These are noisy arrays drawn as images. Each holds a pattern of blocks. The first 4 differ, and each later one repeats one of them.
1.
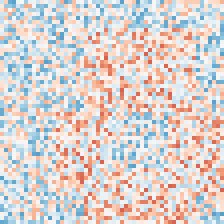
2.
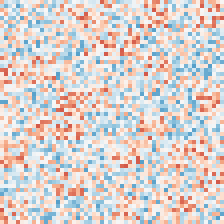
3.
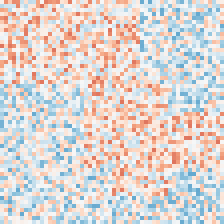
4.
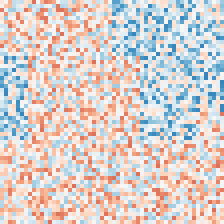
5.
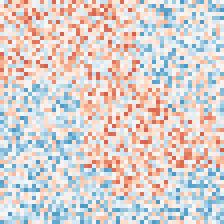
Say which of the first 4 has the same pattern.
3
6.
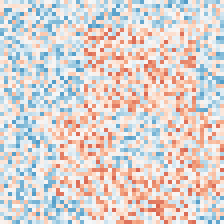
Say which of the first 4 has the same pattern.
1
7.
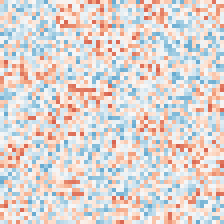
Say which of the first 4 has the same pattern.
2
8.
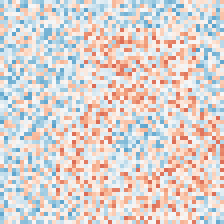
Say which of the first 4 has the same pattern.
1
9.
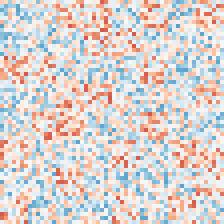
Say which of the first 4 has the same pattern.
2
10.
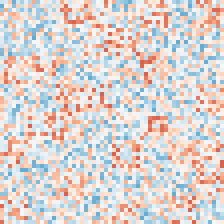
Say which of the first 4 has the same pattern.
2
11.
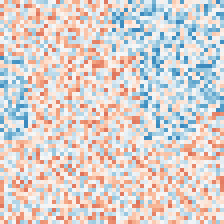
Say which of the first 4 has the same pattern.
4
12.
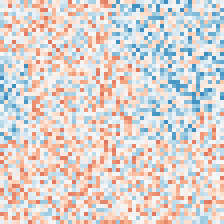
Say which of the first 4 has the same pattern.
4
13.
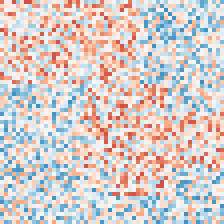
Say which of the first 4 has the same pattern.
3
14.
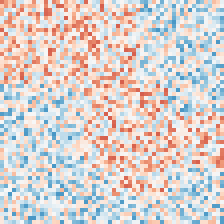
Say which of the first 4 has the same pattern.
3
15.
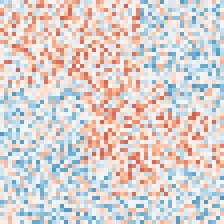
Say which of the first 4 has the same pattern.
3
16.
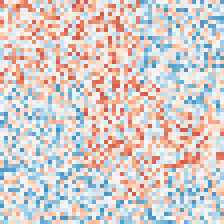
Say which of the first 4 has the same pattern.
3
